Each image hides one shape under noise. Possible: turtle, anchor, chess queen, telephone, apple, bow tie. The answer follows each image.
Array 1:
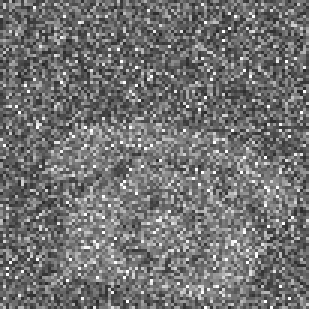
light telephone
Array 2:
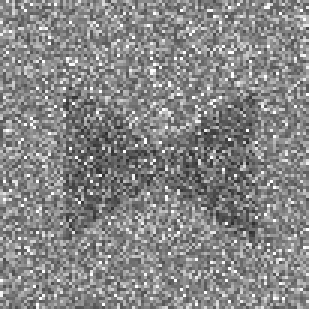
dark bow tie
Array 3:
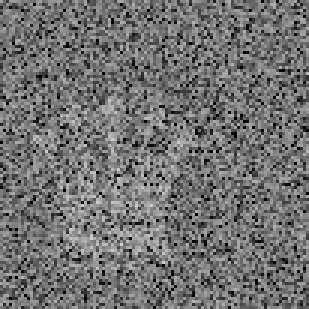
light chess queen
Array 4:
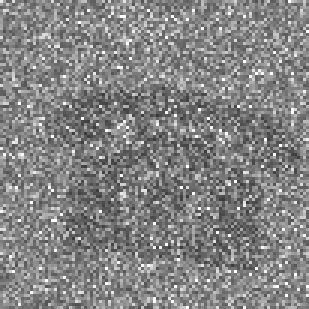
dark telephone
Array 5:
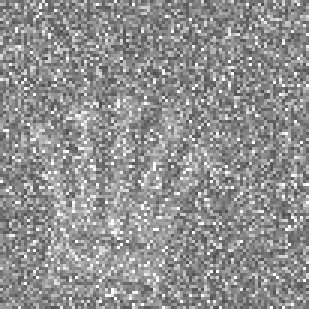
light chess queen
